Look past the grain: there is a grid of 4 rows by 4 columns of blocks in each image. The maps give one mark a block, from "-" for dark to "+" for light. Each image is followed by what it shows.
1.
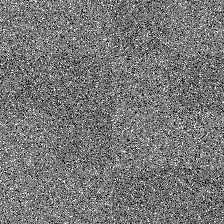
++-+
--+-
+-++
++--
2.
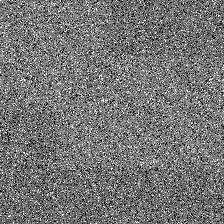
++--
++++
-+++
----
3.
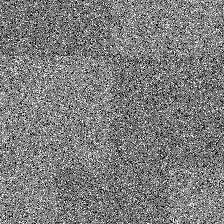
--++
++--
++--
+--+
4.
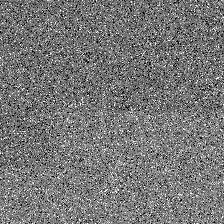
----
----
-+++
++++
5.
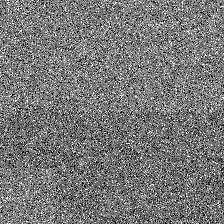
++++
++++
----
+---
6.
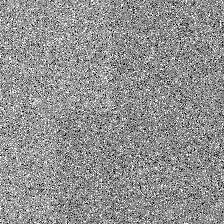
++--
++--
+---
+---
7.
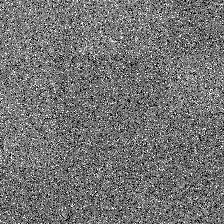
+++-
+--+
+---
----
